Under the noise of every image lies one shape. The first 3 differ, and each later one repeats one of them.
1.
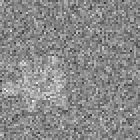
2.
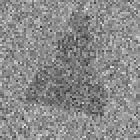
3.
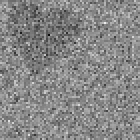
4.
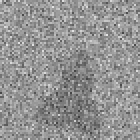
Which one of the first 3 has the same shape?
2
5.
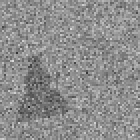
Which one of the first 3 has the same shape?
2
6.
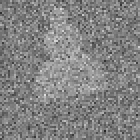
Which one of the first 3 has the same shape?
2
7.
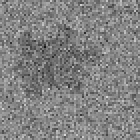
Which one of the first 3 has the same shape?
1
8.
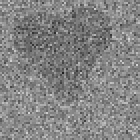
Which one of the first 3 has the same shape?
3
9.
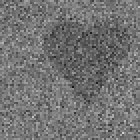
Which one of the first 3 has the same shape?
3
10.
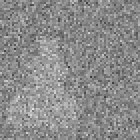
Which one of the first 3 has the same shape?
2
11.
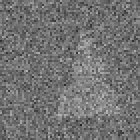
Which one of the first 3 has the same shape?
2
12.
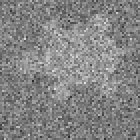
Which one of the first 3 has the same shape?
1
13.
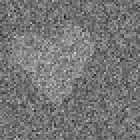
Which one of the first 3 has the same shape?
3
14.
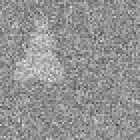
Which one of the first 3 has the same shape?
2
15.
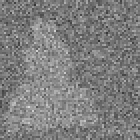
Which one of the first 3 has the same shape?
2
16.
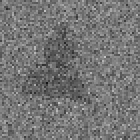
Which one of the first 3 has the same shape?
2
